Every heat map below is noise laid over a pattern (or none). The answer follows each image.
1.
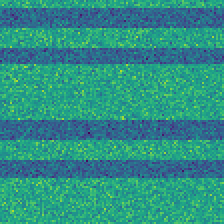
bands of rows
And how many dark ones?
4
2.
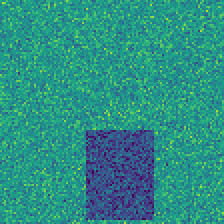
one block
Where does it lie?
bottom middle
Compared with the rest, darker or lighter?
darker
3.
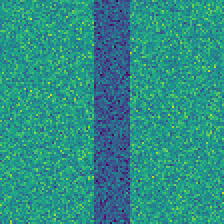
one band of columns
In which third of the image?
middle
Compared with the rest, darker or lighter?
darker
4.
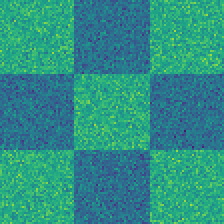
a checkerboard
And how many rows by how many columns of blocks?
3 by 3
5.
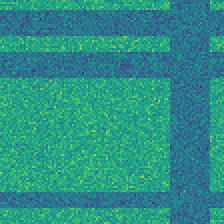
bands of rows crossing bands of columns
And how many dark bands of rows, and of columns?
3 and 1
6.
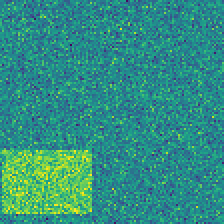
one block
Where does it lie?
bottom left
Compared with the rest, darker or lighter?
lighter
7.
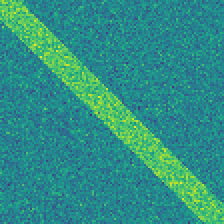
a diagonal band
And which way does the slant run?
top left to bottom right
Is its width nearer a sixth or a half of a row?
a sixth
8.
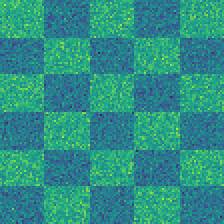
a checkerboard
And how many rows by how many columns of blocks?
6 by 5
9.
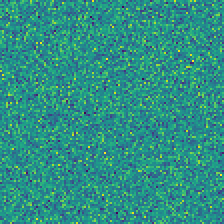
only noise
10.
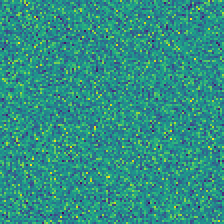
only noise
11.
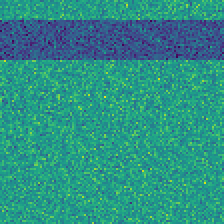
one band of rows
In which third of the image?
top
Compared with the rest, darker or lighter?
darker
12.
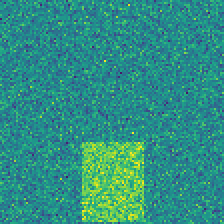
one block
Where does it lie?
bottom middle
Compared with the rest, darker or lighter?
lighter
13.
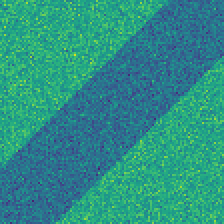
a diagonal band
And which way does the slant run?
bottom left to top right
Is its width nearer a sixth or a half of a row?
a half
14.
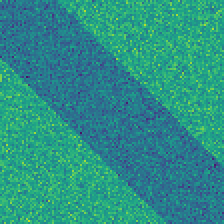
a diagonal band
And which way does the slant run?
top left to bottom right
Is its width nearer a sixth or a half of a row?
a half
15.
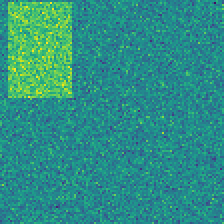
one block
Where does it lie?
top left
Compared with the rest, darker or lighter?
lighter
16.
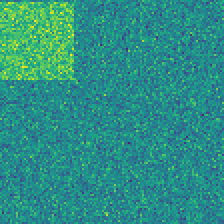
one block
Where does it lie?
top left
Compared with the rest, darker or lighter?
lighter
